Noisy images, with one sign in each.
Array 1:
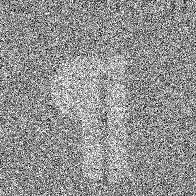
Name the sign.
pilcrow
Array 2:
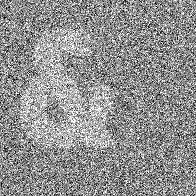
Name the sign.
ampersand
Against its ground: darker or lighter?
lighter
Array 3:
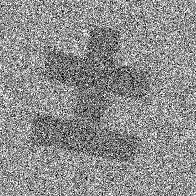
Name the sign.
plus-minus sign
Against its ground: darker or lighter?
darker
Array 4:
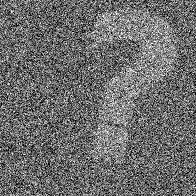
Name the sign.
question mark
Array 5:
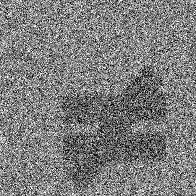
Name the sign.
not-equal sign
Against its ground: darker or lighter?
darker
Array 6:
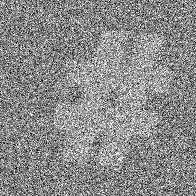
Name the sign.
hash sign
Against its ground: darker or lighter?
lighter
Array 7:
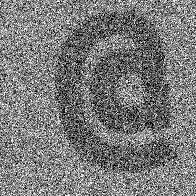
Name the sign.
at sign
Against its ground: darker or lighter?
darker
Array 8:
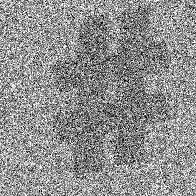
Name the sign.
hash sign
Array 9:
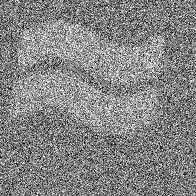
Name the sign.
approximately sign
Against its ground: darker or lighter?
lighter
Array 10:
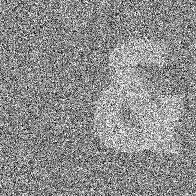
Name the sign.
ampersand
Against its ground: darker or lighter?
lighter
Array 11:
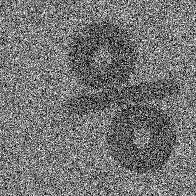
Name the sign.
percent sign
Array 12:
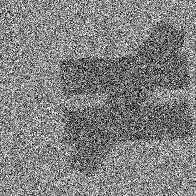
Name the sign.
not-equal sign
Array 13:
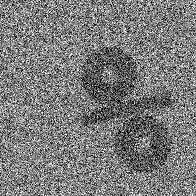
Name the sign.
percent sign
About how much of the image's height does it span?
two thirds
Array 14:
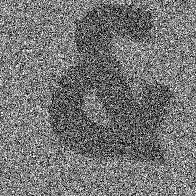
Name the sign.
ampersand
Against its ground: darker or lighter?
darker
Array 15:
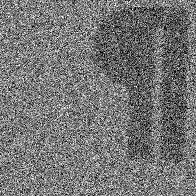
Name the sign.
pilcrow
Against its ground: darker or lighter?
darker
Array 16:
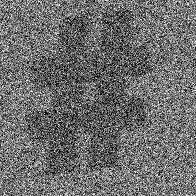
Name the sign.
hash sign
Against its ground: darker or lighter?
darker
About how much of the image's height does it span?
nearly all
